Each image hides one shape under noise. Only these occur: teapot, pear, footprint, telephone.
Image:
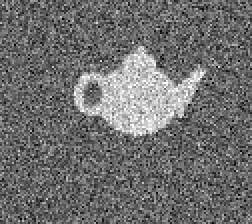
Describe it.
light teapot
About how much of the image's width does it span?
half
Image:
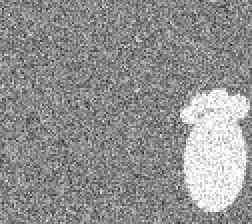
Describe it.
light footprint
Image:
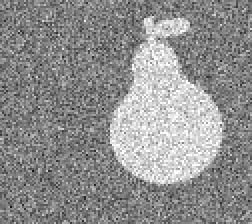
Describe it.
light pear
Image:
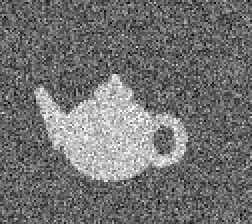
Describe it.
light teapot
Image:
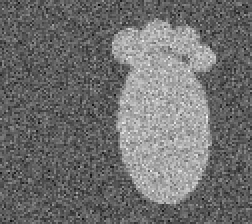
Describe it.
light footprint
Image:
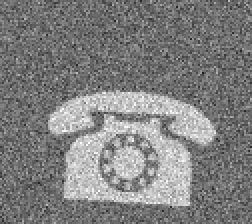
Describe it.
light telephone
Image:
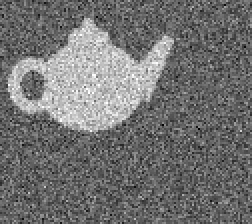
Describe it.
light teapot
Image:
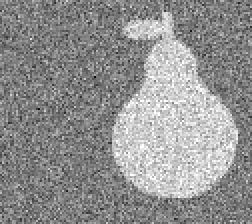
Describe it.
light pear
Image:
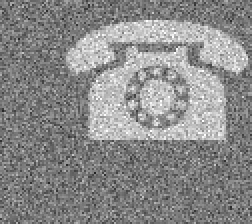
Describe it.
light telephone
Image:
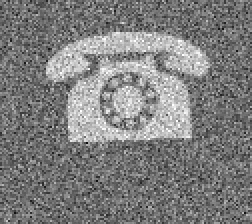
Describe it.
light telephone
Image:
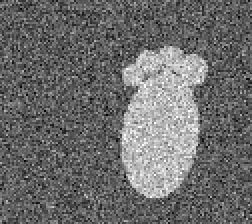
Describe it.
light footprint
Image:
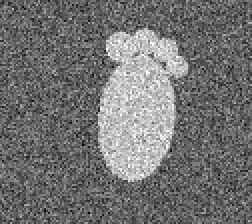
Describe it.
light footprint
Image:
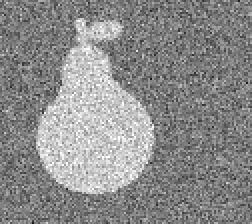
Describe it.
light pear
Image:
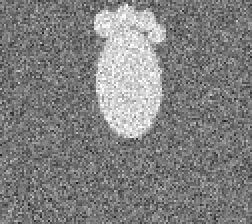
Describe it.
light footprint
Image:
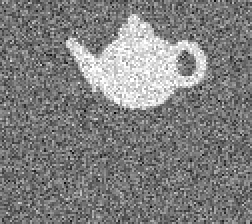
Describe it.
light teapot
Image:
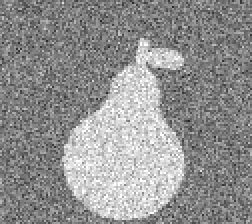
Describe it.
light pear
